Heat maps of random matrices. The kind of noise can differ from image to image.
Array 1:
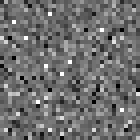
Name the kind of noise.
heavy tails
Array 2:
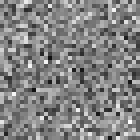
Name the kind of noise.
independent entries
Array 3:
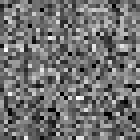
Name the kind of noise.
low rank plus noise
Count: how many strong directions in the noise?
five to eight
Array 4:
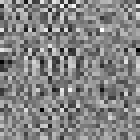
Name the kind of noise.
low rank plus noise
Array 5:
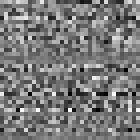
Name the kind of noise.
rows of uneven size
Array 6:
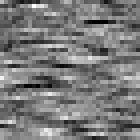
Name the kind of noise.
streaked along the rows
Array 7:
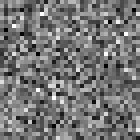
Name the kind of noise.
independent entries
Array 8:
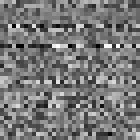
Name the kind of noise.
rows of uneven size
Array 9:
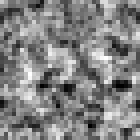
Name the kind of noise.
blotchy
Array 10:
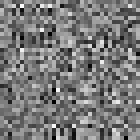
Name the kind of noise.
low rank plus noise
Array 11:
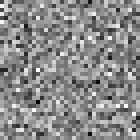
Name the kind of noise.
independent entries
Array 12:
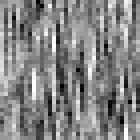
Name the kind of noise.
streaked along the columns
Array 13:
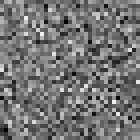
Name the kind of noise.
independent entries
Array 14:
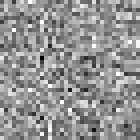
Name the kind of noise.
low rank plus noise
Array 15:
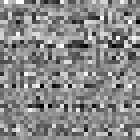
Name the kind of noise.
rows of uneven size
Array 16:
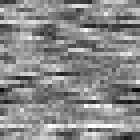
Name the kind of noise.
streaked along the rows
